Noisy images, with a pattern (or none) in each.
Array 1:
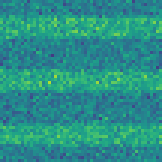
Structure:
horizontal stripes
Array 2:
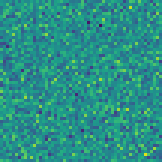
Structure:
only noise
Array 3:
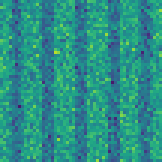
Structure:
vertical stripes
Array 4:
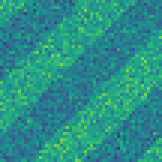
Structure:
diagonal stripes
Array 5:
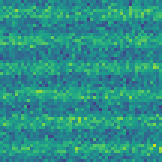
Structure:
horizontal stripes
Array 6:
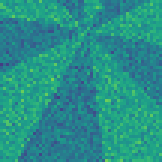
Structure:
spokes from one point
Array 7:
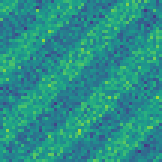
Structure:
diagonal stripes
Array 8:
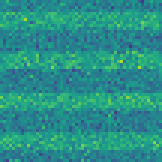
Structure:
horizontal stripes
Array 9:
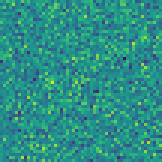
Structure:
only noise
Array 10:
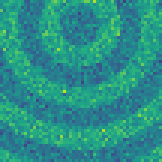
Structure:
rings round one point
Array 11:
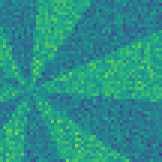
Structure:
spokes from one point
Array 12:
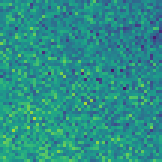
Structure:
a smooth slope
